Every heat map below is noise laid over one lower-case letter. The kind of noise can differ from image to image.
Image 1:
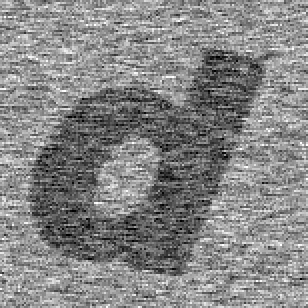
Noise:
streaked along the rows
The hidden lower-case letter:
d
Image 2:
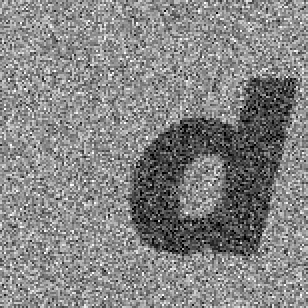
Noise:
independent entries
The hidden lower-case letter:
d
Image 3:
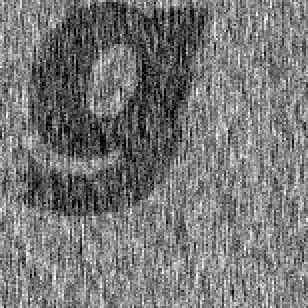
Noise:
streaked along the columns
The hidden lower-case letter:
g
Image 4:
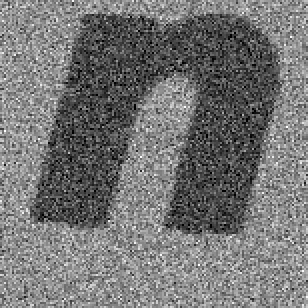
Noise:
low rank plus noise
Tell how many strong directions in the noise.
two
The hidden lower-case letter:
n
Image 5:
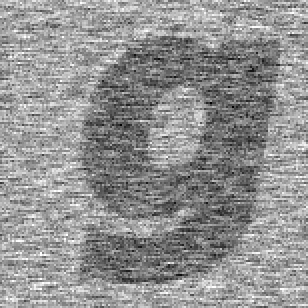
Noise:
streaked along the rows
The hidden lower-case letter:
g
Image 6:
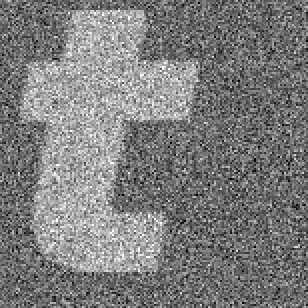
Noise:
low rank plus noise
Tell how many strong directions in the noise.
two
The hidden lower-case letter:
t
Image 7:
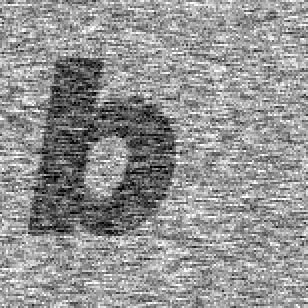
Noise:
streaked along the rows
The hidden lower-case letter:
b
